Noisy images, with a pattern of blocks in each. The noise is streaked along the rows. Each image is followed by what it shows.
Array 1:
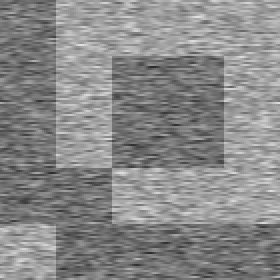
mirrored about the diagonal from the bottom left
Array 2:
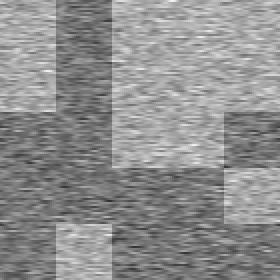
no symmetry
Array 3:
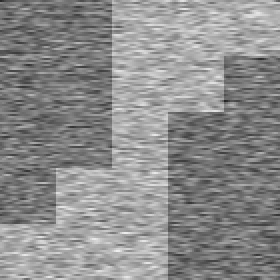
the same after a half turn
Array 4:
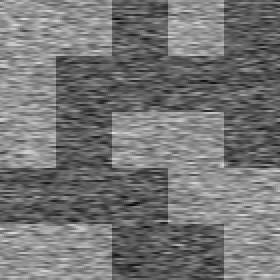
no symmetry
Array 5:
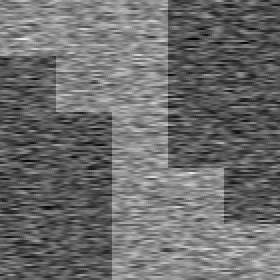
the same after a half turn
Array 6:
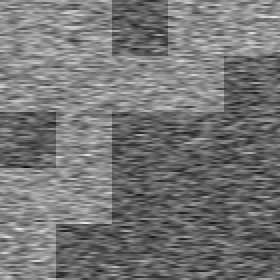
mirrored about the diagonal from the top left
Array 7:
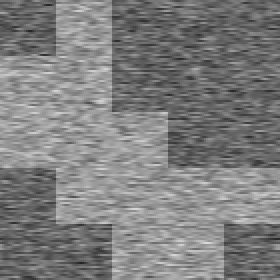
mirrored about the diagonal from the bottom left
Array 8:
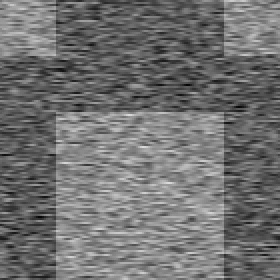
left and right mirror each other
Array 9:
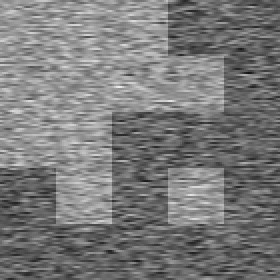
mirrored about the diagonal from the top left
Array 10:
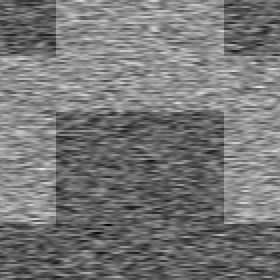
left and right mirror each other
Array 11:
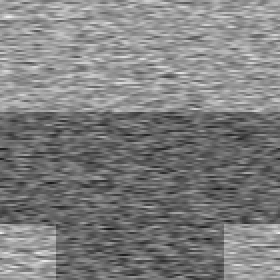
left and right mirror each other
